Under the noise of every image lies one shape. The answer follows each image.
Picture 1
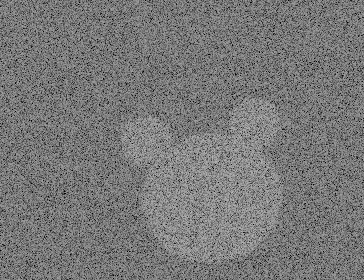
bear's head
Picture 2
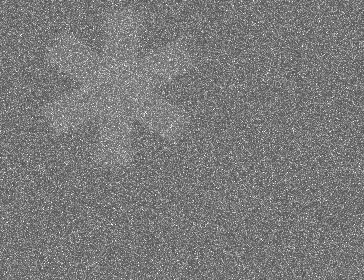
asterisk
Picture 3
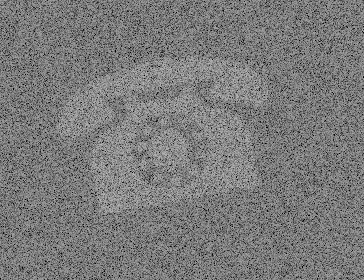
telephone
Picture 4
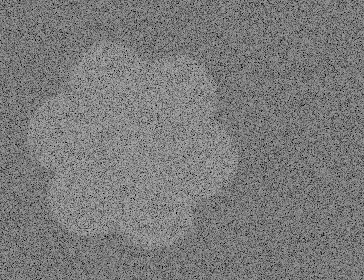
flower
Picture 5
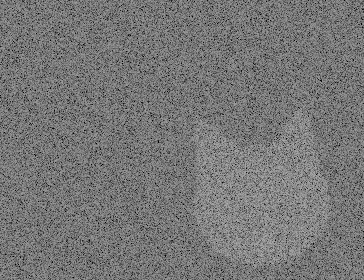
cat's head
